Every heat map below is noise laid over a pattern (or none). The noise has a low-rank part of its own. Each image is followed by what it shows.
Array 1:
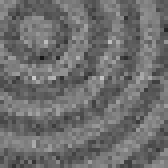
rings round one point
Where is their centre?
top left
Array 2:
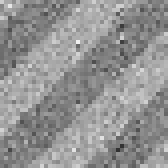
diagonal stripes
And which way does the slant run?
bottom left to top right
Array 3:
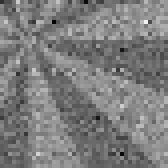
spokes from one point
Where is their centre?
top left
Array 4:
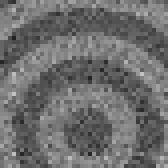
rings round one point
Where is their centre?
bottom middle
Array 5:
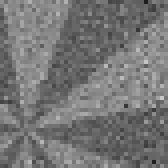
spokes from one point
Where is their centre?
bottom left
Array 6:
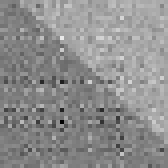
a sharp edge
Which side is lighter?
top right
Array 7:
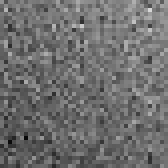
a smooth slope
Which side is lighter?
top right
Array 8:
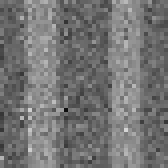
vertical stripes
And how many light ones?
2
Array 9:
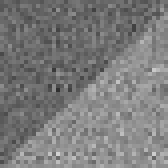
a sharp edge
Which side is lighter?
bottom right
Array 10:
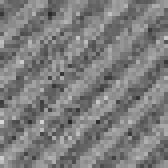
diagonal stripes
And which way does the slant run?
bottom left to top right
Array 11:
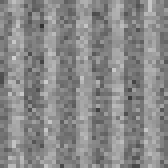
vertical stripes
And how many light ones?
5
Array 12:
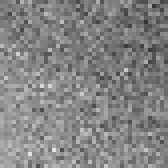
a smooth slope
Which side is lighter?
bottom left
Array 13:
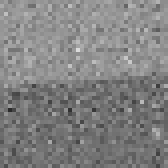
a sharp edge
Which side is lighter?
top
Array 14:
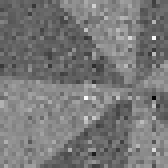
spokes from one point
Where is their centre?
middle right
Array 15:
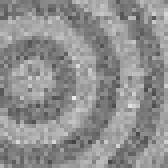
rings round one point
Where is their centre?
middle left
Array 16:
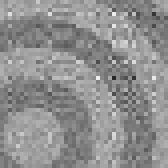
rings round one point
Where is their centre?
bottom left
